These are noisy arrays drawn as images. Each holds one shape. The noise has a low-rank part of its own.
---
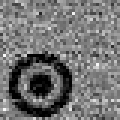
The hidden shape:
bullseye
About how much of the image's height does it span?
half
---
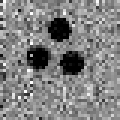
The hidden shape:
three dots
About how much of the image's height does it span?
half
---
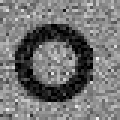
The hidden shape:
ring
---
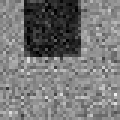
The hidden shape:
square
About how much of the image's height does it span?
half
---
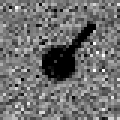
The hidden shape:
lollipop
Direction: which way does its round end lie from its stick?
down and left
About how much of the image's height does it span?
half
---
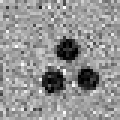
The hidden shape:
three dots
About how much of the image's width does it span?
half
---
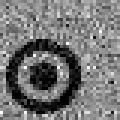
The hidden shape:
bullseye
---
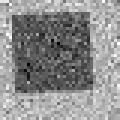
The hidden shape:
square
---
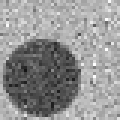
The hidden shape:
disc
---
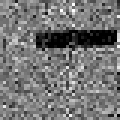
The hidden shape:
bar
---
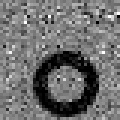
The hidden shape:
ring
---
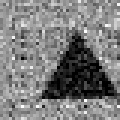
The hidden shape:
triangle
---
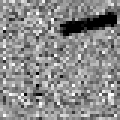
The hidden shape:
bar
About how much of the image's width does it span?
half
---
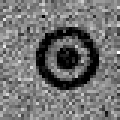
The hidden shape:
bullseye
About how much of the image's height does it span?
half
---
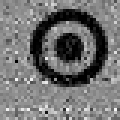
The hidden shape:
bullseye
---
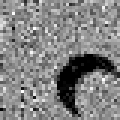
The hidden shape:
crescent
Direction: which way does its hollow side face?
down and right
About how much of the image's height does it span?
half
